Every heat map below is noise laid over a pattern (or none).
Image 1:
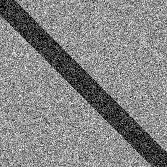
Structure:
a diagonal band
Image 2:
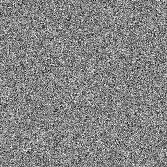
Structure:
only noise
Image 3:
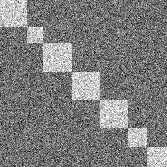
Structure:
blocks along the diagonal
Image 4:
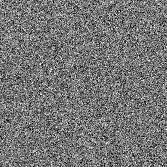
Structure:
only noise
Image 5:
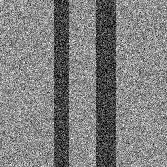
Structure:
bands of columns
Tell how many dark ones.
2
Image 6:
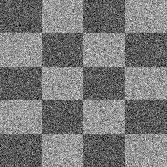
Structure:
a checkerboard
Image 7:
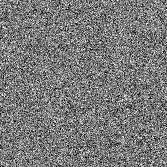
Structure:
only noise
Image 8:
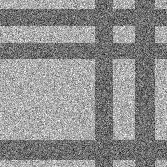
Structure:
bands of rows crossing bands of columns
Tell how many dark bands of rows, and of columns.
3 and 2
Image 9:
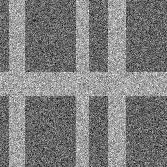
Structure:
bands of rows crossing bands of columns
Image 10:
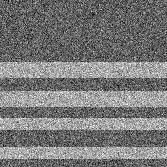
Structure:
bands of rows
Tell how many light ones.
4
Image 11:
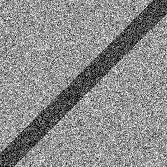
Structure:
a diagonal band
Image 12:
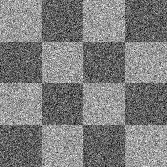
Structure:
a checkerboard
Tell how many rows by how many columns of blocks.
4 by 4
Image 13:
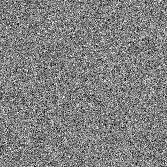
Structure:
only noise
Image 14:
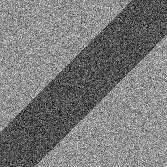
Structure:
a diagonal band
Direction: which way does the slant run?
bottom left to top right
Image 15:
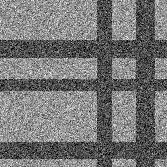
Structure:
bands of rows crossing bands of columns
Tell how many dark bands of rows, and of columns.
3 and 2
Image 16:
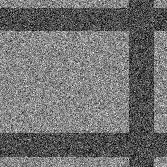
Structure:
bands of rows crossing bands of columns
